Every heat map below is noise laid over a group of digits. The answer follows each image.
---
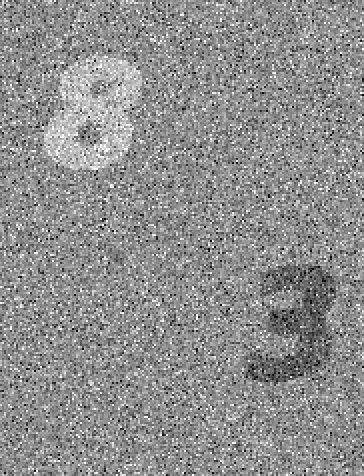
top left: light 8; bottom right: dark 3
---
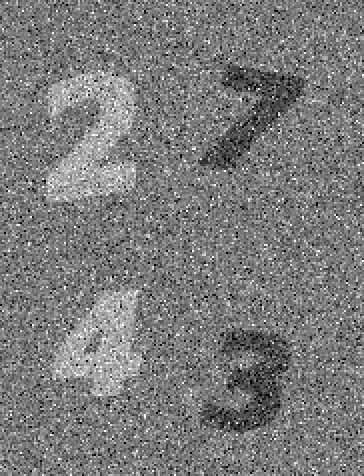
top left: light 2; top right: dark 7; bottom left: light 4; bottom right: dark 3
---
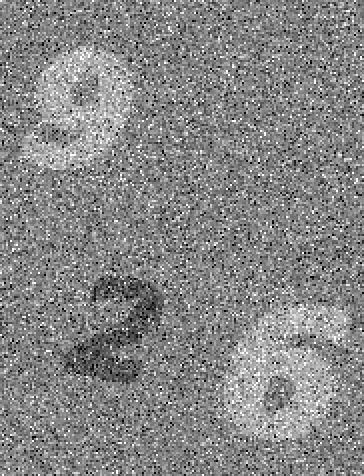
top left: light 9; bottom left: dark 2; bottom right: light 6
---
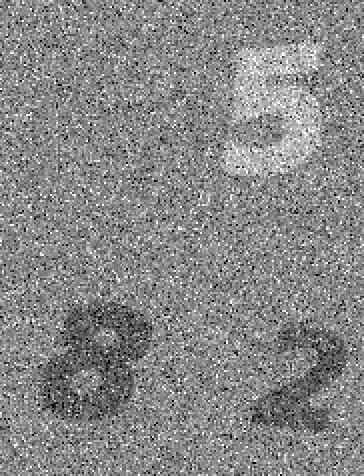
top right: light 5; bottom left: dark 8; bottom right: dark 2
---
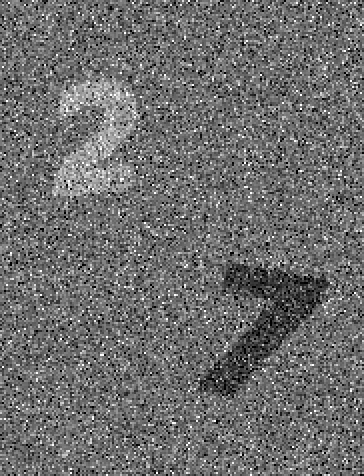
top left: light 2; bottom right: dark 7
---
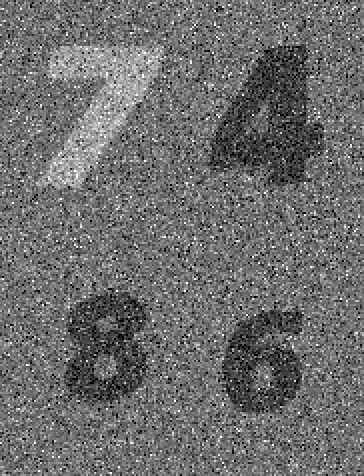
top left: light 7; top right: dark 4; bottom left: dark 8; bottom right: dark 6
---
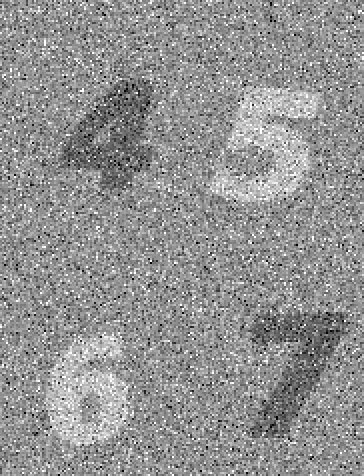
top left: dark 4; top right: light 5; bottom left: light 6; bottom right: dark 7
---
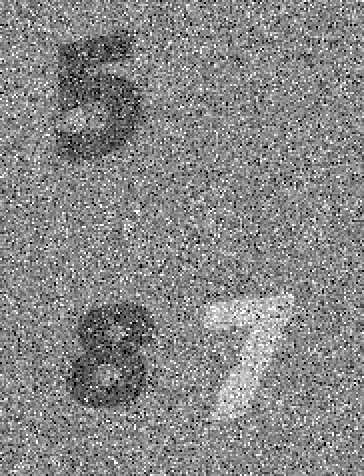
top left: dark 5; bottom left: dark 8; bottom right: light 7
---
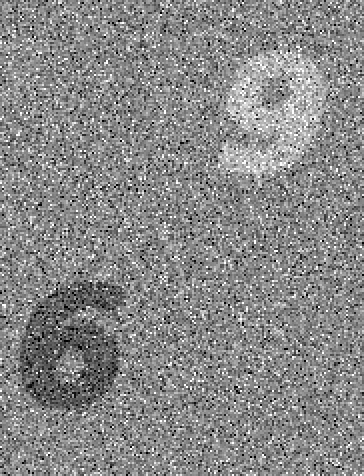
top right: light 9; bottom left: dark 6
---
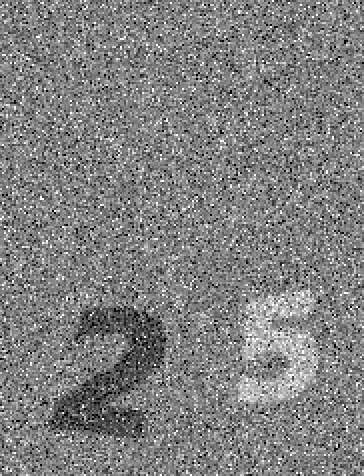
bottom left: dark 2; bottom right: light 5
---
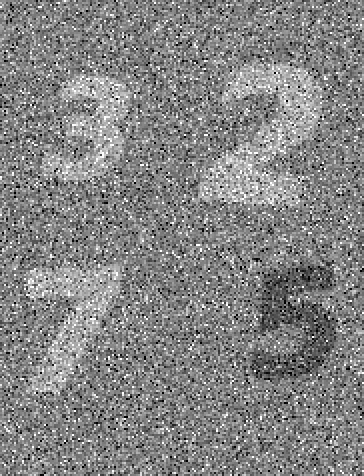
top left: light 3; top right: light 2; bottom left: light 7; bottom right: dark 5
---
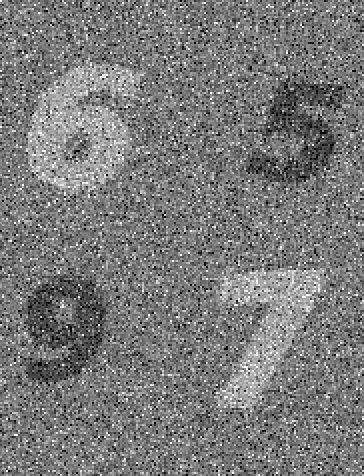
top left: light 6; top right: dark 5; bottom left: dark 9; bottom right: light 7
